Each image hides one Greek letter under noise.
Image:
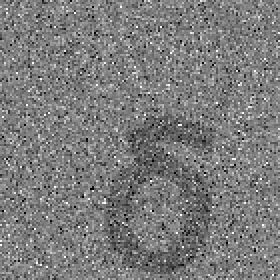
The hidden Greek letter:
delta
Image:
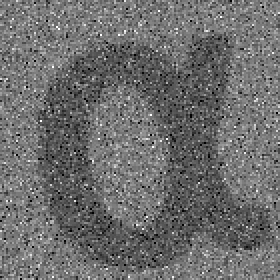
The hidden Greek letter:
alpha
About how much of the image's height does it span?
nearly all
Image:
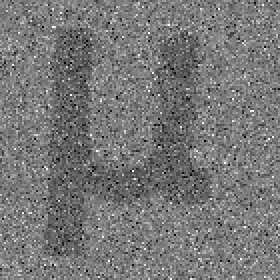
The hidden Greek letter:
mu
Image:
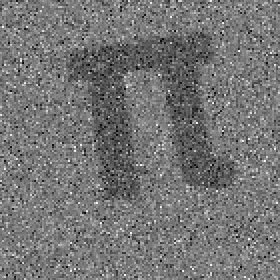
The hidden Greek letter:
pi
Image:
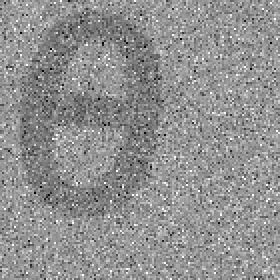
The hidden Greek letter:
theta
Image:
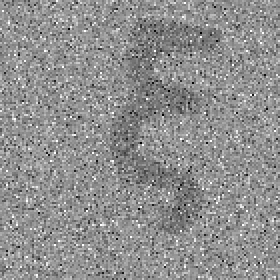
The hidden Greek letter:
xi
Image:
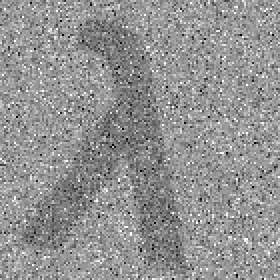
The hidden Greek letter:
lambda
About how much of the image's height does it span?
nearly all
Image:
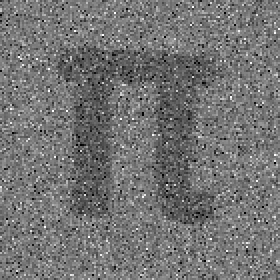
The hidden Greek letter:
pi
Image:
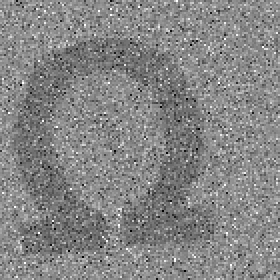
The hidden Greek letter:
omega
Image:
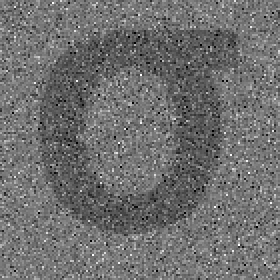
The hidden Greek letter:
sigma
